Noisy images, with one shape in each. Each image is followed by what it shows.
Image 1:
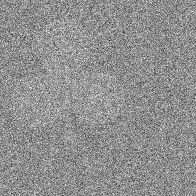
club
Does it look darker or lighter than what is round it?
lighter
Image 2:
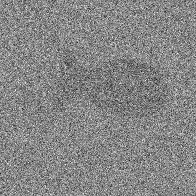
fish
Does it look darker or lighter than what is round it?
darker
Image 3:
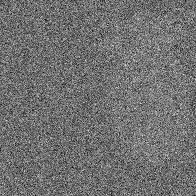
footprint
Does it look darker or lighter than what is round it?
lighter
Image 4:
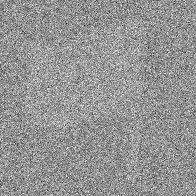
flag
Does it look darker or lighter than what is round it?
lighter
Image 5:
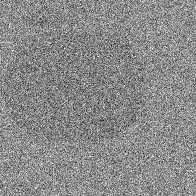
apple
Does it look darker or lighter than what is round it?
darker
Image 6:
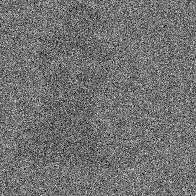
chess bishop
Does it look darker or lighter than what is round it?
darker
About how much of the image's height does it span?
nearly all
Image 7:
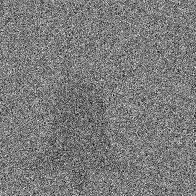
bell
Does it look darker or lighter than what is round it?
darker
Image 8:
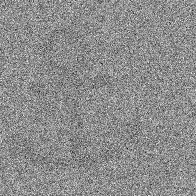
anchor
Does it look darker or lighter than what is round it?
darker
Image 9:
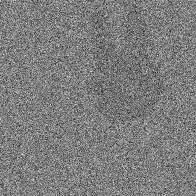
rabbit's head
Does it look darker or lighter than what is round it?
darker
